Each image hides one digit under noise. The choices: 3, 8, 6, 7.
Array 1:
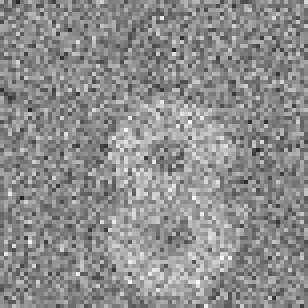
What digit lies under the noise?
8
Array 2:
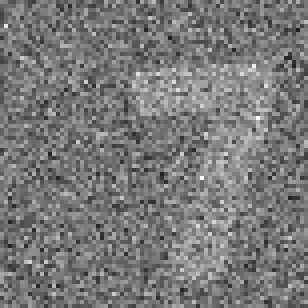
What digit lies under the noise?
7
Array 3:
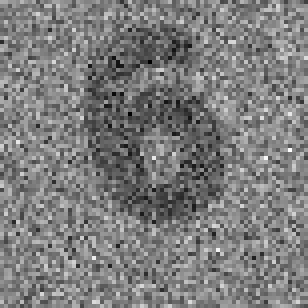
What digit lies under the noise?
6
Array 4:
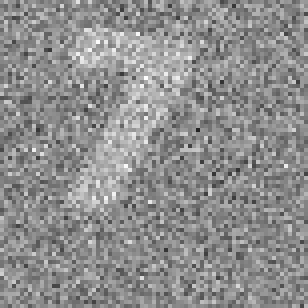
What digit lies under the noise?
7
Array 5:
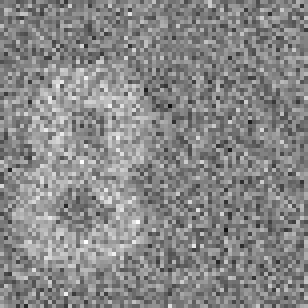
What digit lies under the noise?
8
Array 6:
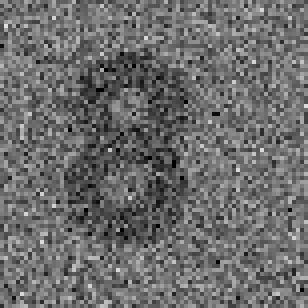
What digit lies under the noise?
8
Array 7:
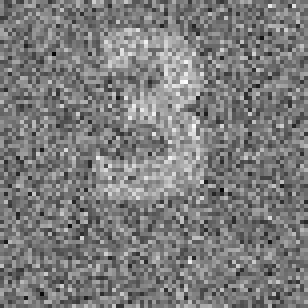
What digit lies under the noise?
3
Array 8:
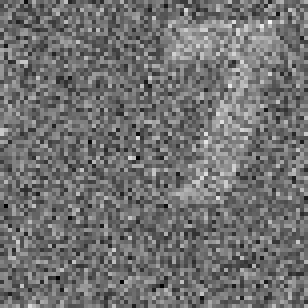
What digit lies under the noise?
7
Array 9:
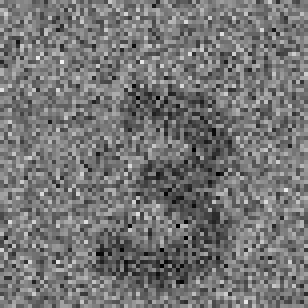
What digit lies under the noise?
3
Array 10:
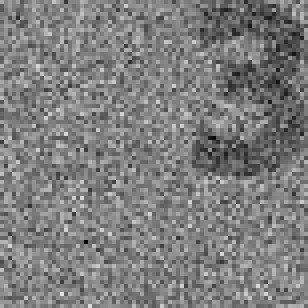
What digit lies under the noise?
3
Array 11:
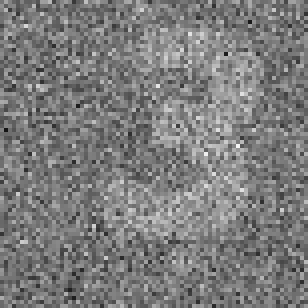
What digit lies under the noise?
3
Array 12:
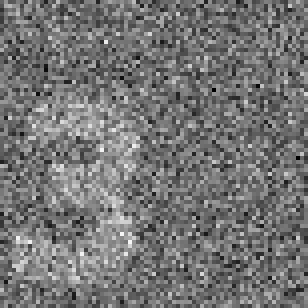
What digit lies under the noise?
3
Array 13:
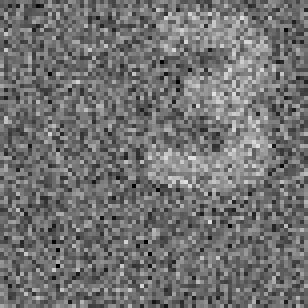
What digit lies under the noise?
3
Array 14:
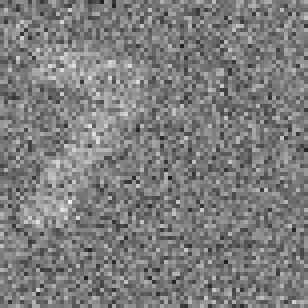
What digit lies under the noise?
7
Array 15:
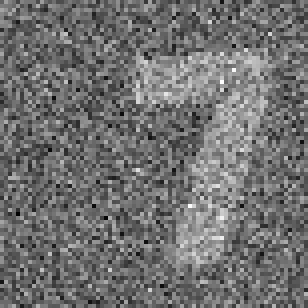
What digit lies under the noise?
7
